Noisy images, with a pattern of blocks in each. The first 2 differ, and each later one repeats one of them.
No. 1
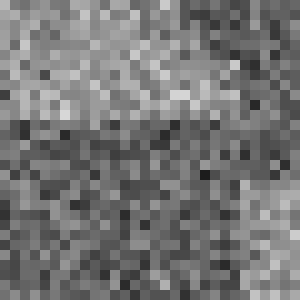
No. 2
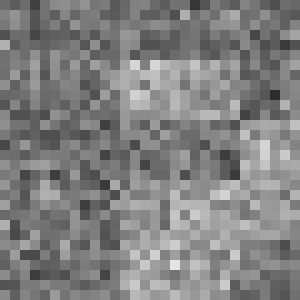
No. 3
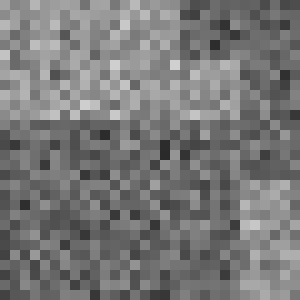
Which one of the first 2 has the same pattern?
1
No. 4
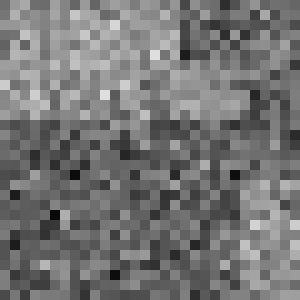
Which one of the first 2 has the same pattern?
1
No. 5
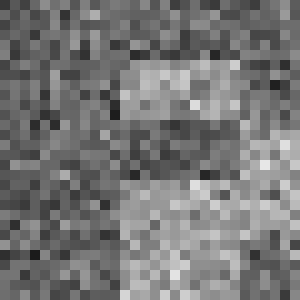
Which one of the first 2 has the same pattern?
2
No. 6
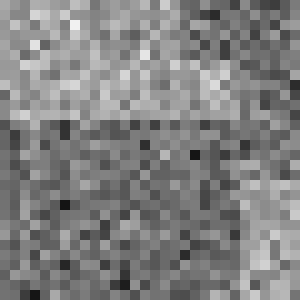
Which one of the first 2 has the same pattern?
1
